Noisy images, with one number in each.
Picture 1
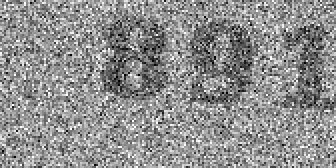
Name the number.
891
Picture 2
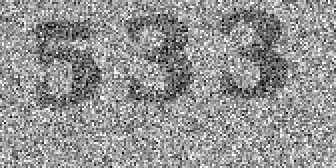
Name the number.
533
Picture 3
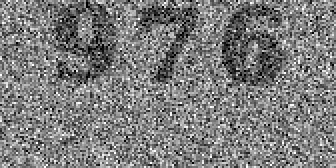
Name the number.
976
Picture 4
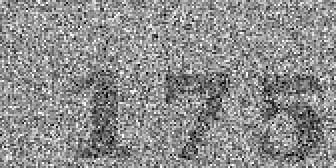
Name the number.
175
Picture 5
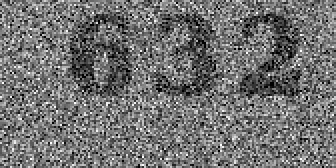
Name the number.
632
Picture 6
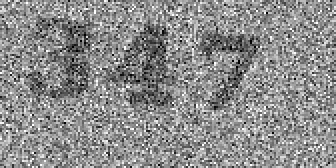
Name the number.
347
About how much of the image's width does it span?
two thirds
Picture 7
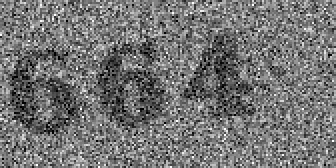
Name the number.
664
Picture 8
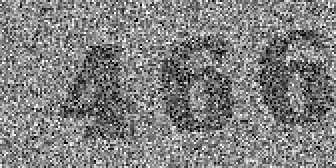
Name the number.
466
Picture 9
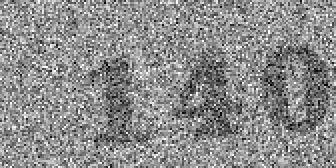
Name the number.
140
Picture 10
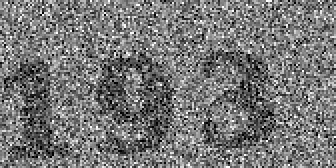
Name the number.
193
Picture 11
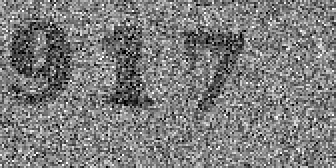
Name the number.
917
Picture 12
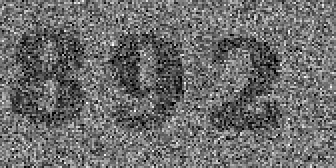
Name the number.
892
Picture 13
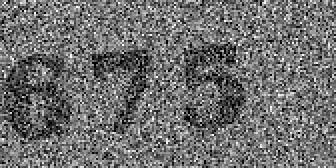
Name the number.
675
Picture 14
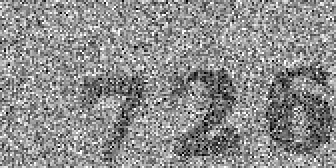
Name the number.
726
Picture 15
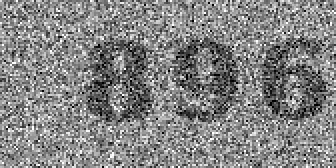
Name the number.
896
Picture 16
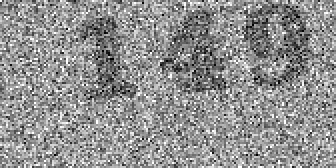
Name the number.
149
